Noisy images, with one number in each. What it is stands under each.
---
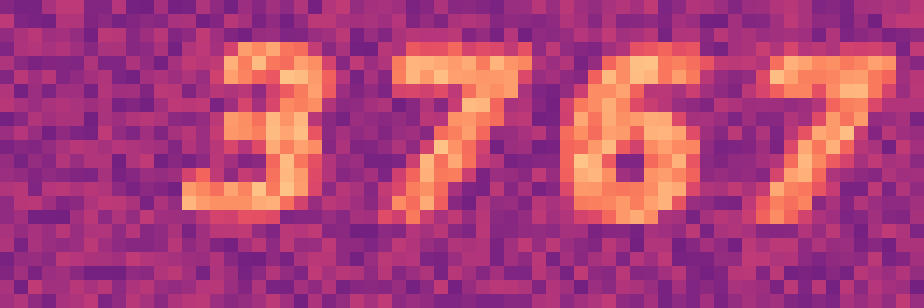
3767
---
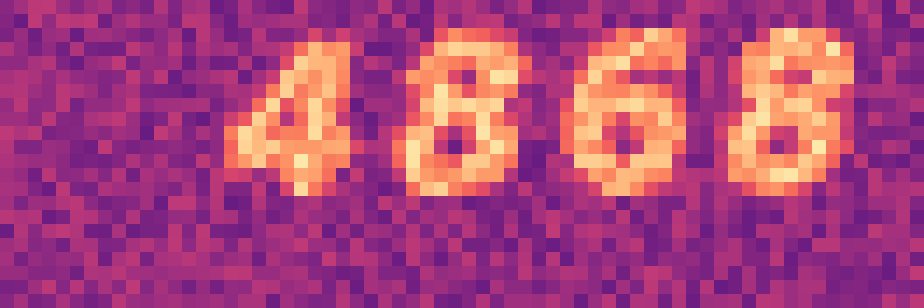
4868
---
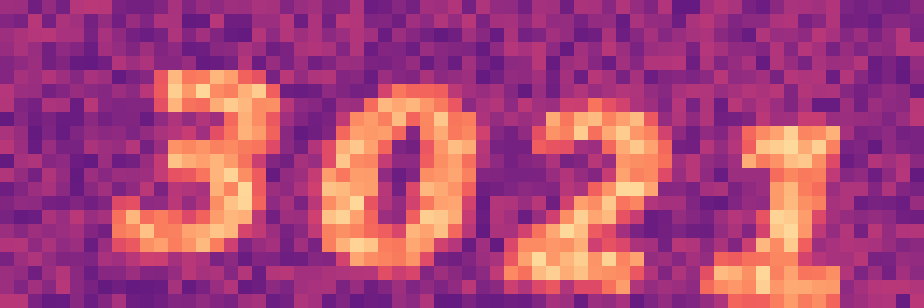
3021
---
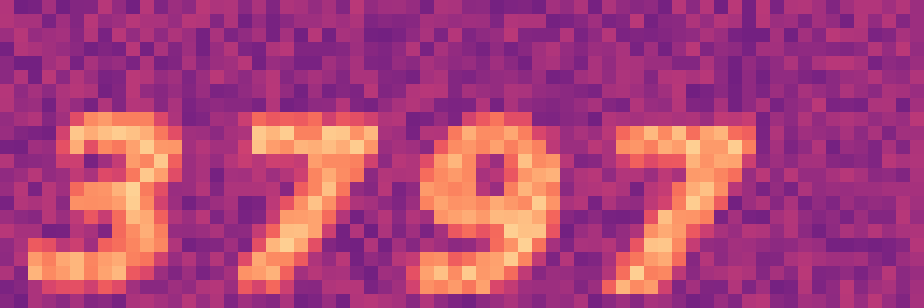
3797
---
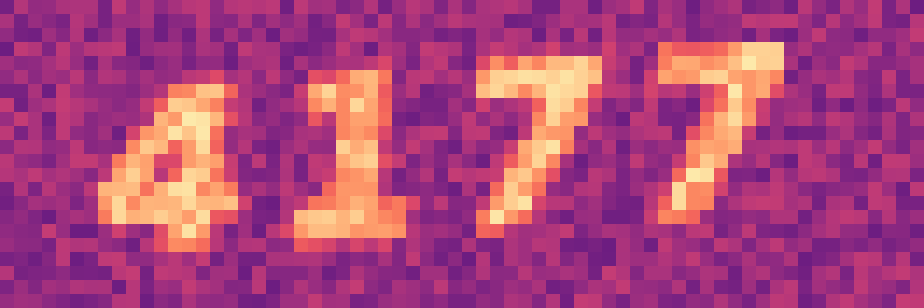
4177
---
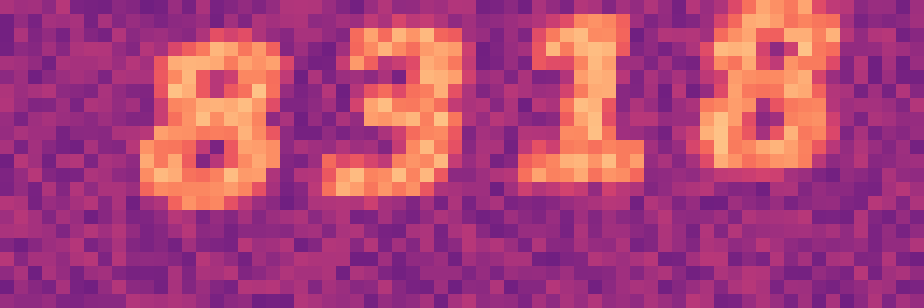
8318
